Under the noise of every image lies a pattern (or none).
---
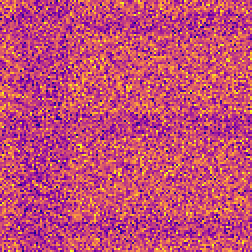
bands of rows crossing bands of columns
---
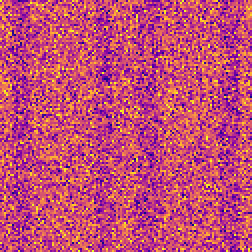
bands of columns
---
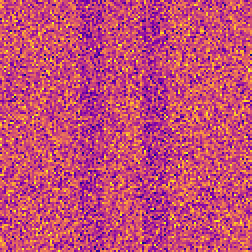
bands of columns
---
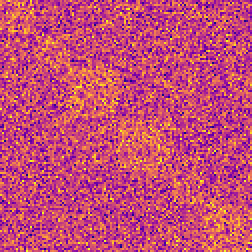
blocks along the diagonal
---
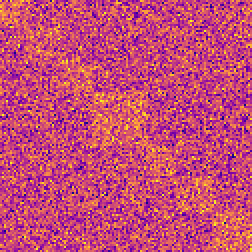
blocks along the diagonal
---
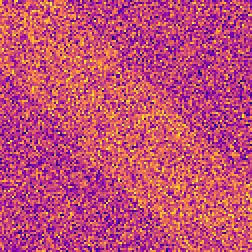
a diagonal band
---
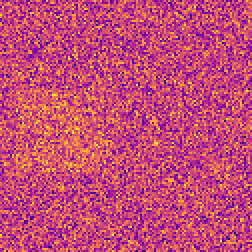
one block
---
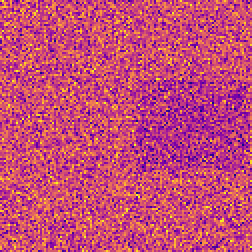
one block
